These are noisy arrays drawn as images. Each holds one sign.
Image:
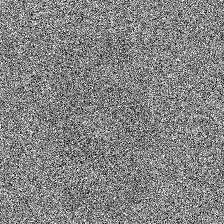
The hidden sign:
section sign
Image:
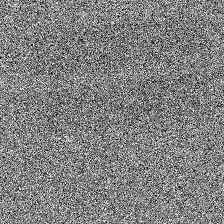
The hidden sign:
equals sign
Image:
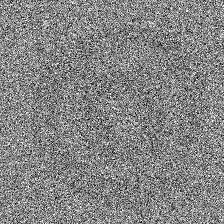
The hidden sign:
at sign
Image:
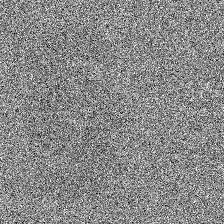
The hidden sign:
section sign
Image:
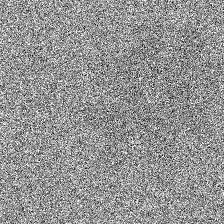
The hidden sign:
hash sign
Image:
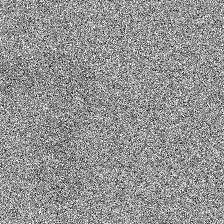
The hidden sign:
question mark
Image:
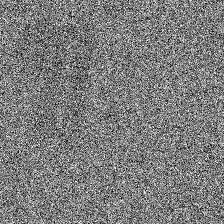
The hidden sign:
pilcrow
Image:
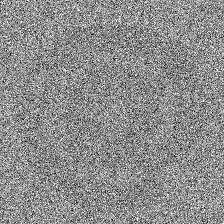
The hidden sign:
at sign
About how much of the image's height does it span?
nearly all
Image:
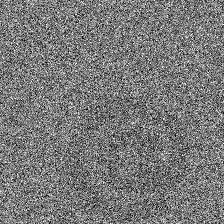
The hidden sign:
at sign
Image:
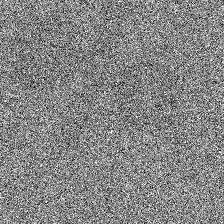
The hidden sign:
percent sign
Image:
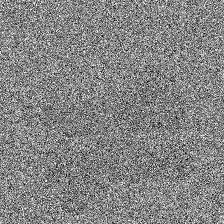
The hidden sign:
not-equal sign
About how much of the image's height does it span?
two thirds
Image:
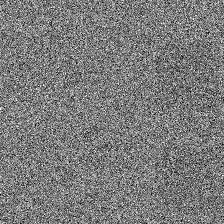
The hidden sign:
colon
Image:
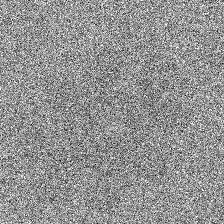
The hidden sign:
hash sign
